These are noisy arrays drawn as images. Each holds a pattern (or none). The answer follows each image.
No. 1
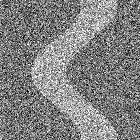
a wavy band
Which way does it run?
top to bottom
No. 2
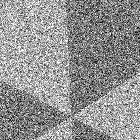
spokes from one point
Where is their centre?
bottom middle
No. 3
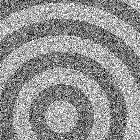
rings round one point
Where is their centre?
bottom middle
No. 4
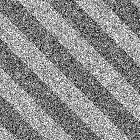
diagonal stripes
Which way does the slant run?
top left to bottom right
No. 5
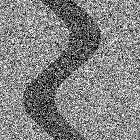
a wavy band
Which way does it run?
top to bottom
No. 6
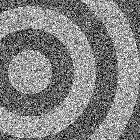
rings round one point
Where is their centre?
middle left
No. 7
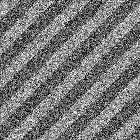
diagonal stripes
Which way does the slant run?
bottom left to top right
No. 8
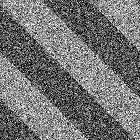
diagonal stripes
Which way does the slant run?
top left to bottom right
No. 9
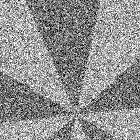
spokes from one point
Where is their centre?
bottom middle
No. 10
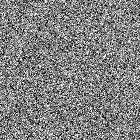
only noise
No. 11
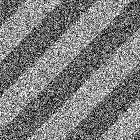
diagonal stripes
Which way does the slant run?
bottom left to top right
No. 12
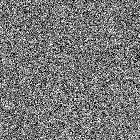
only noise
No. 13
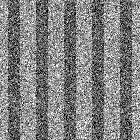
vertical stripes
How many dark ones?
5
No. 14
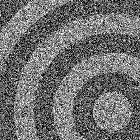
rings round one point
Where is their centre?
bottom right
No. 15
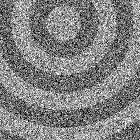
rings round one point
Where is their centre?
top middle
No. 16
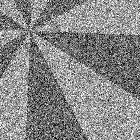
spokes from one point
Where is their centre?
top left
